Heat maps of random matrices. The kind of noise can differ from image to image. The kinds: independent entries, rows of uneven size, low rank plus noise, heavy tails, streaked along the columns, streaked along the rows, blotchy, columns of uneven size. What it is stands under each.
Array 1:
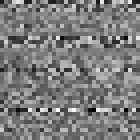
rows of uneven size
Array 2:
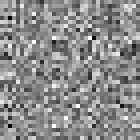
low rank plus noise
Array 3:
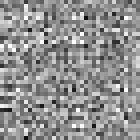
low rank plus noise
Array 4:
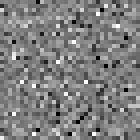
heavy tails
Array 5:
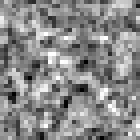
blotchy
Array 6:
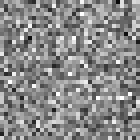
independent entries
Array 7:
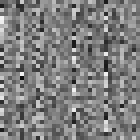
columns of uneven size
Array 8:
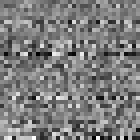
rows of uneven size
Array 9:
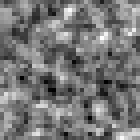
blotchy
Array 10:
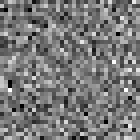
low rank plus noise
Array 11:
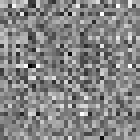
low rank plus noise
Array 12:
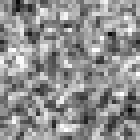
blotchy
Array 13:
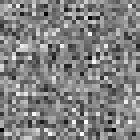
low rank plus noise
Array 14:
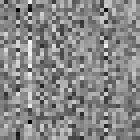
columns of uneven size
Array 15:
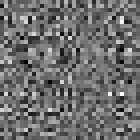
low rank plus noise
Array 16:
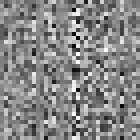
columns of uneven size
